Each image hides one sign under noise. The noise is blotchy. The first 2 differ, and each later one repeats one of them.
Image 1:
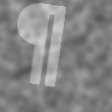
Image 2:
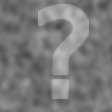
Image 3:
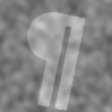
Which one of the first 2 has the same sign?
1
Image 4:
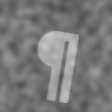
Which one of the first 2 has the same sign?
1
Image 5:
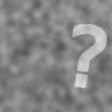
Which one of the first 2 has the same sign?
2
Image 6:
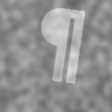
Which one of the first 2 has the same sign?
1
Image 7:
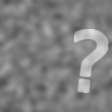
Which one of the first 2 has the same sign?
2
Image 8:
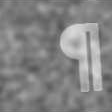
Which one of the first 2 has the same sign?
1
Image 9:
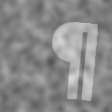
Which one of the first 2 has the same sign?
1
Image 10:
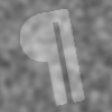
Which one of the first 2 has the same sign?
1
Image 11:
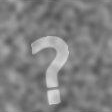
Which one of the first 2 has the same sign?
2
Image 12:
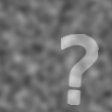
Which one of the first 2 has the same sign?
2
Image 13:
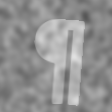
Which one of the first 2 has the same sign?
1
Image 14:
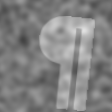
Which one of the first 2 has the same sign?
1
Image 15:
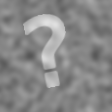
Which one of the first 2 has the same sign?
2
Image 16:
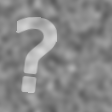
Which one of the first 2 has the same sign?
2
